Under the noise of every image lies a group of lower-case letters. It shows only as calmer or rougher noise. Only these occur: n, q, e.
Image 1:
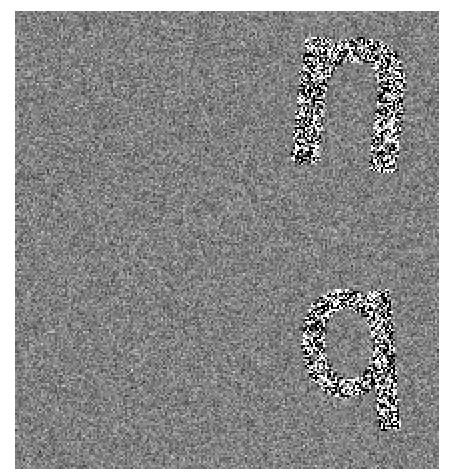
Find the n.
top right
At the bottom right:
q
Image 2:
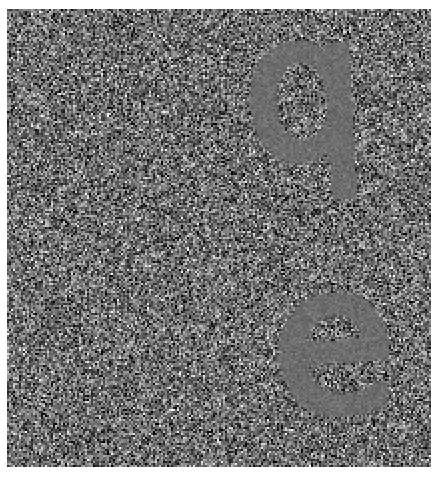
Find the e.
bottom right
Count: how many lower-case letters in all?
2
